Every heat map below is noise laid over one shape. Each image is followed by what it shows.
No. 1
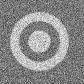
bullseye
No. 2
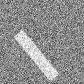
bar
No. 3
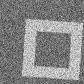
square frame
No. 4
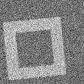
square frame
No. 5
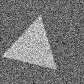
triangle
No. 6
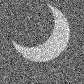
crescent
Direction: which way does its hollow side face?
up and left
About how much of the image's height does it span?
two thirds
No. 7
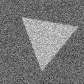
triangle
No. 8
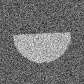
half disc
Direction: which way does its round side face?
down
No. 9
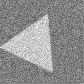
triangle
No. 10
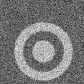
bullseye
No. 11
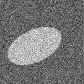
ellipse
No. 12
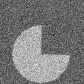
disc with a wedge cut out
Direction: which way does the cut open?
up and right
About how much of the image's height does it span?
two thirds
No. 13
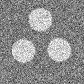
three dots
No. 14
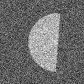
half disc
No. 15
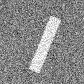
bar
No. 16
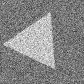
triangle
